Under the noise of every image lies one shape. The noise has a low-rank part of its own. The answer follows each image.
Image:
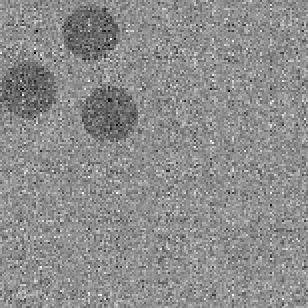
dark three dots, top left
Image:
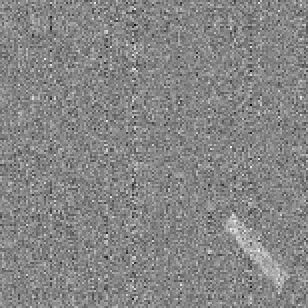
light bar, bottom right
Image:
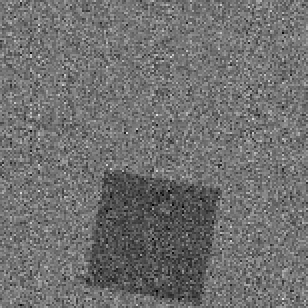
dark square, bottom middle
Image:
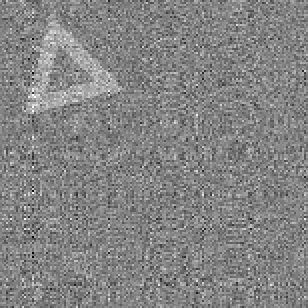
light triangle frame, top left
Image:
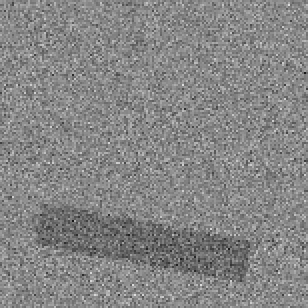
dark bar
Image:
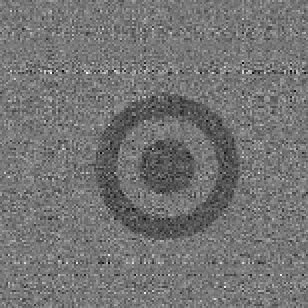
dark bullseye
